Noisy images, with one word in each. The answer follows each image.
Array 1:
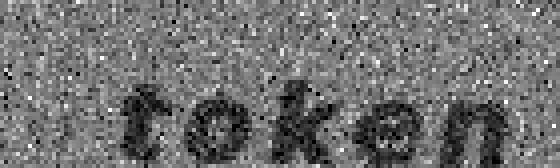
token
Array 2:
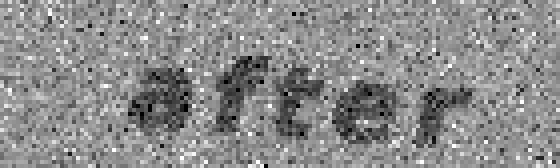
after
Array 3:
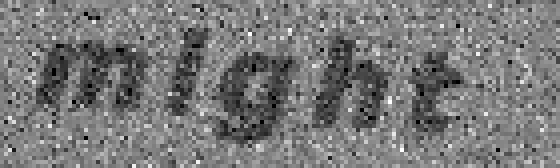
might
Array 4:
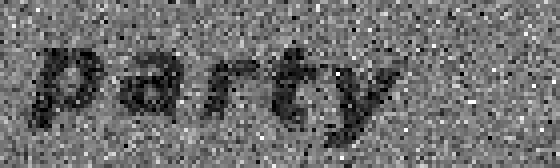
party
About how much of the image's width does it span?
two thirds
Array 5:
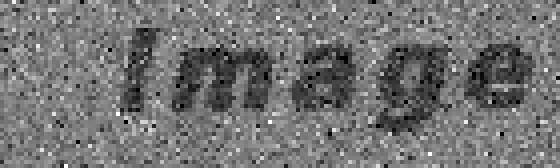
image
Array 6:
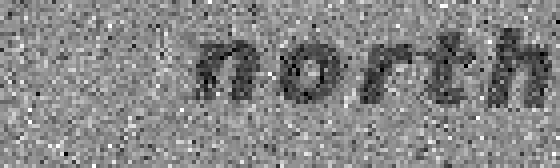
north
